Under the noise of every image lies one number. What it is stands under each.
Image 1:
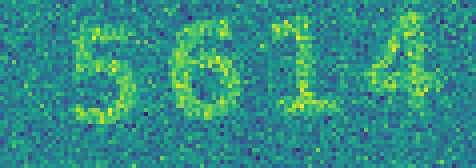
5614
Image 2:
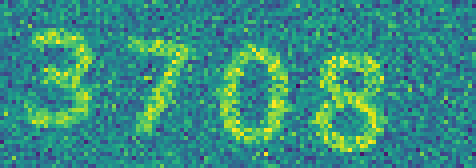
3708
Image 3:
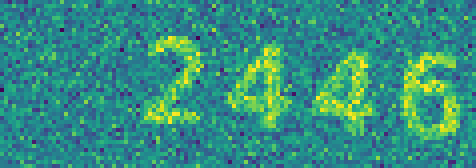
2446
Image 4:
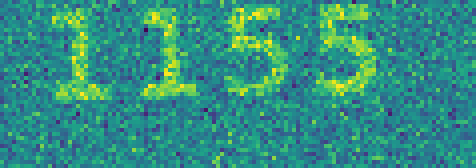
1155
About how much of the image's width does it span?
two thirds
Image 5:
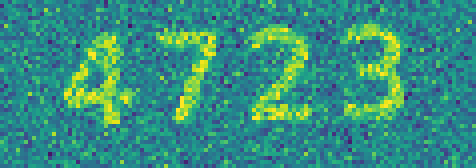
4723
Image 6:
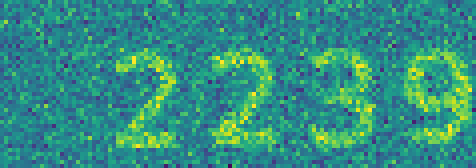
2239
